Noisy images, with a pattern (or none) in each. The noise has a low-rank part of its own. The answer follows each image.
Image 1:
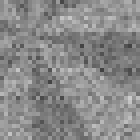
spokes from one point
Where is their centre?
top left
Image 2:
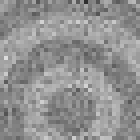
rings round one point
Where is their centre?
bottom middle
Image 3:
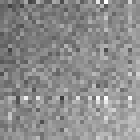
a smooth slope
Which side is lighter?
bottom right
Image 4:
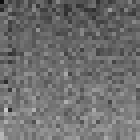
a smooth slope
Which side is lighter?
bottom
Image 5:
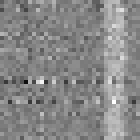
one vertical stripe
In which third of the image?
right
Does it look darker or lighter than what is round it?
lighter
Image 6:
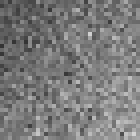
a smooth slope
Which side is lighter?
bottom right
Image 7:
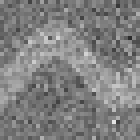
a wavy band
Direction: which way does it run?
left to right
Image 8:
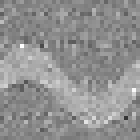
a wavy band
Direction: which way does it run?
left to right
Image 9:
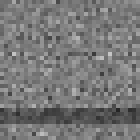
one horizontal stripe
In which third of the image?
bottom
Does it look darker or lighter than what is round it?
darker
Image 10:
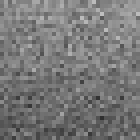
a smooth slope
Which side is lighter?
top
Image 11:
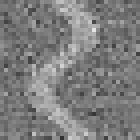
a wavy band
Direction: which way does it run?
top to bottom
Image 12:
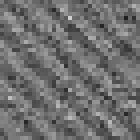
diagonal stripes
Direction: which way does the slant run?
top left to bottom right
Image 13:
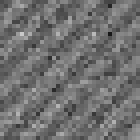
diagonal stripes
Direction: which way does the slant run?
bottom left to top right
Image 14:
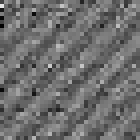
diagonal stripes
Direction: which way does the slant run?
bottom left to top right
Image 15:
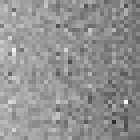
a smooth slope
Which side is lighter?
left
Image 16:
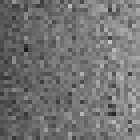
a smooth slope
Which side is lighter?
right
